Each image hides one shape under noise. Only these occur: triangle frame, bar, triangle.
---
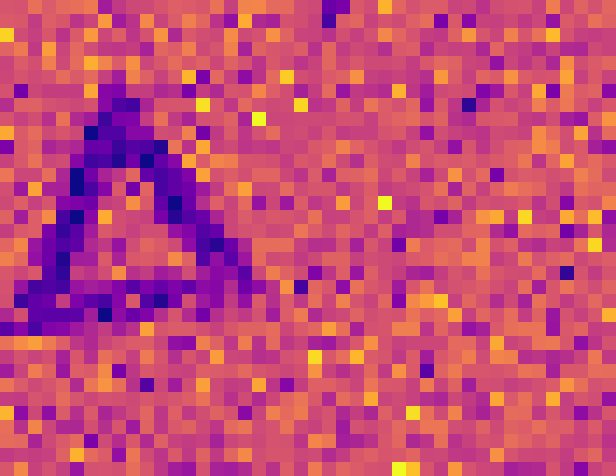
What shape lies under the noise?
triangle frame
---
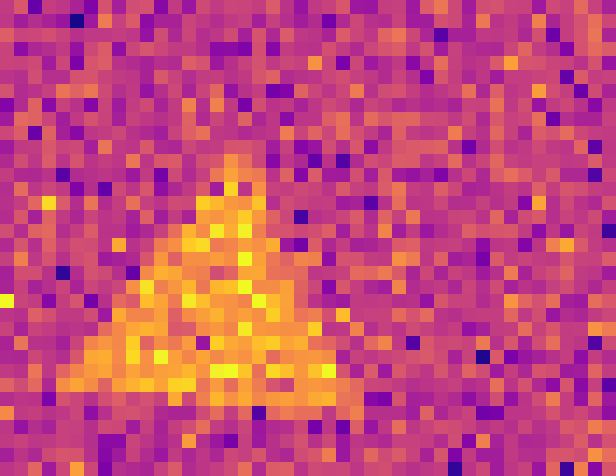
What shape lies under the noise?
triangle
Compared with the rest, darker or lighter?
lighter
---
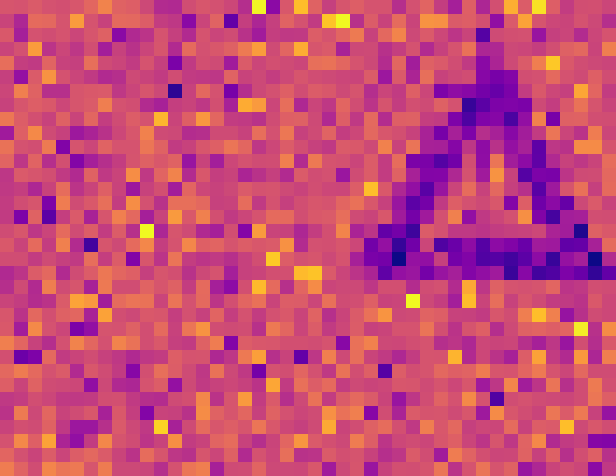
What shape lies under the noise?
triangle frame
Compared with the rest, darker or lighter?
darker
